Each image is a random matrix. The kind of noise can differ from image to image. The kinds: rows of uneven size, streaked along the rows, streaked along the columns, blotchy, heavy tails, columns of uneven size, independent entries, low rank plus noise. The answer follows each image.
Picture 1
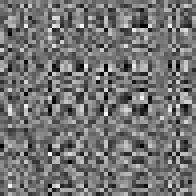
low rank plus noise
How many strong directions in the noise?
one
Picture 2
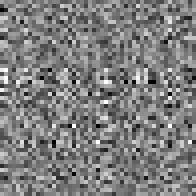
low rank plus noise
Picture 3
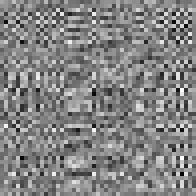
low rank plus noise
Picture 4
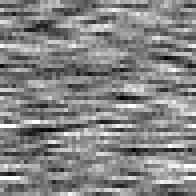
streaked along the rows
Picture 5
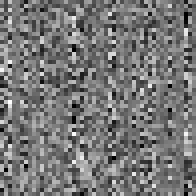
columns of uneven size
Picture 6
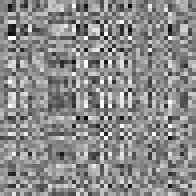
low rank plus noise
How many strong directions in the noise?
one
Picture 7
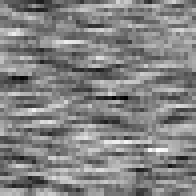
streaked along the rows
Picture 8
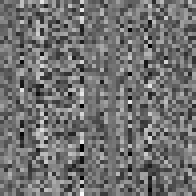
columns of uneven size
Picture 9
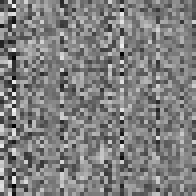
columns of uneven size
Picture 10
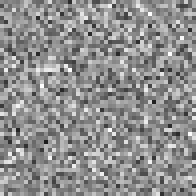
independent entries
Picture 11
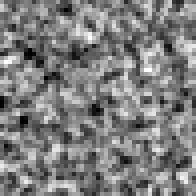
blotchy
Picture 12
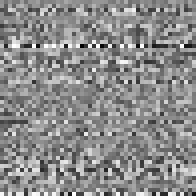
rows of uneven size
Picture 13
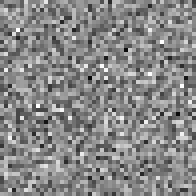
independent entries
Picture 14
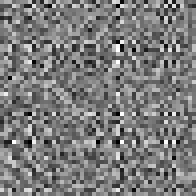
low rank plus noise
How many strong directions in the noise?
one
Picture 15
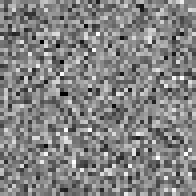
independent entries
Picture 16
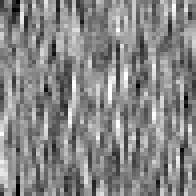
streaked along the columns
